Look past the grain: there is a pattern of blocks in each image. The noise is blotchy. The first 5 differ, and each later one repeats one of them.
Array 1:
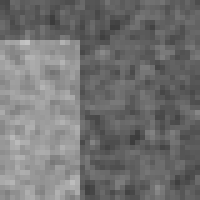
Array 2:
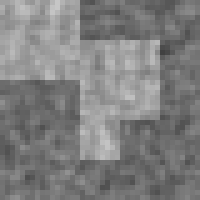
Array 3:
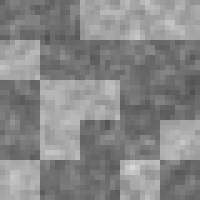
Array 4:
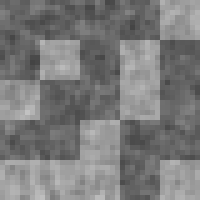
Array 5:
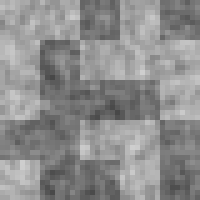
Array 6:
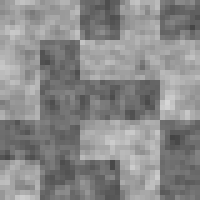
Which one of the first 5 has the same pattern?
5
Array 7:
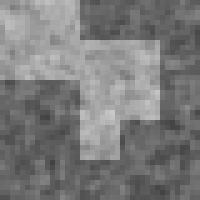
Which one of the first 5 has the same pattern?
2
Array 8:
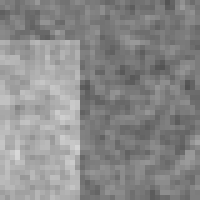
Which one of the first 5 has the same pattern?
1
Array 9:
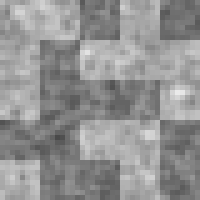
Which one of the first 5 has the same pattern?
5
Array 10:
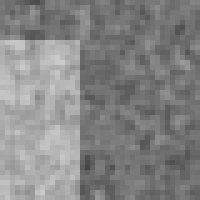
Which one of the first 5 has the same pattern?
1
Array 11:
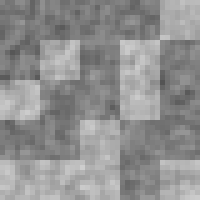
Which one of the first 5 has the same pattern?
4
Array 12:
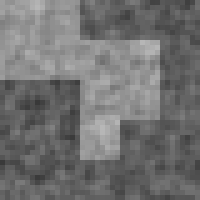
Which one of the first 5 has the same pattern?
2
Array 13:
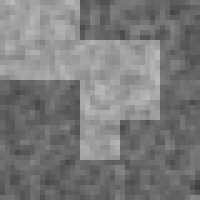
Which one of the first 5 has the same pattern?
2
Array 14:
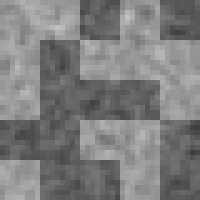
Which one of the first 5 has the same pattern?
5
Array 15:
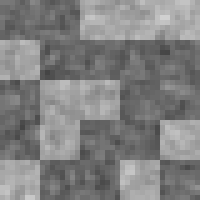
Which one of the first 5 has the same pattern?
3
